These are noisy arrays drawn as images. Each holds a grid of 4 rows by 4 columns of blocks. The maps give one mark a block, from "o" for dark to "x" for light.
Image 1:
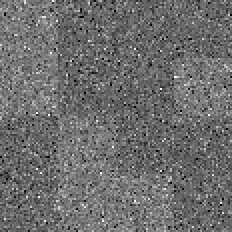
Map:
xooo
xoox
oxoo
oxxo
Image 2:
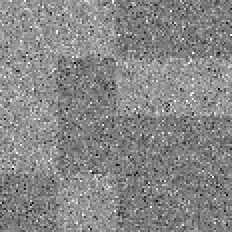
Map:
xxoo
xoxx
xooo
oxoo
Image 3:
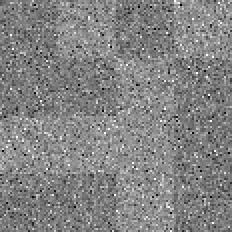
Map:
oxox
ooxo
xxxo
ooxo
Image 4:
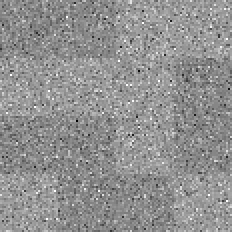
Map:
ooxx
xxxo
ooxo
xoox
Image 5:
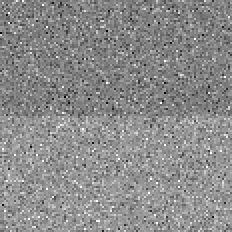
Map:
oooo
oooo
xxxx
xxxx
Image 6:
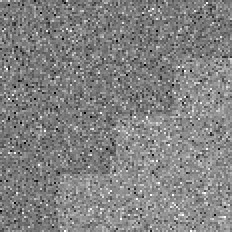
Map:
oooo
ooox
ooxx
oxxx
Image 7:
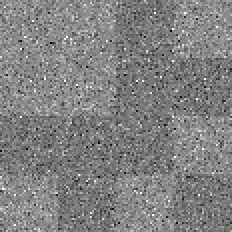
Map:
xxox
xxoo
ooox
xoxo
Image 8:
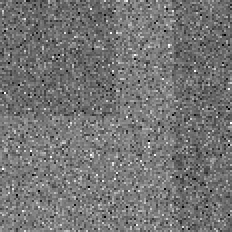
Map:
ooxo
ooxo
xxxo
xxxo
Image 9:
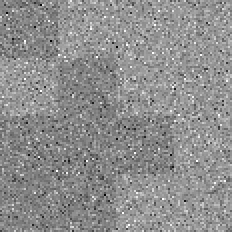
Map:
oxxx
xoxx
ooox
ooxx
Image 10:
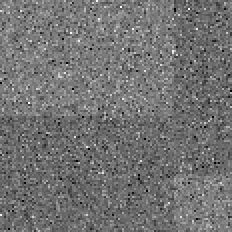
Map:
xxxo
xxxo
oooo
ooox
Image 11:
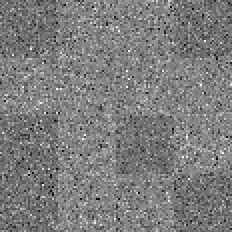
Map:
oxxo
xxxx
oxox
oxxo
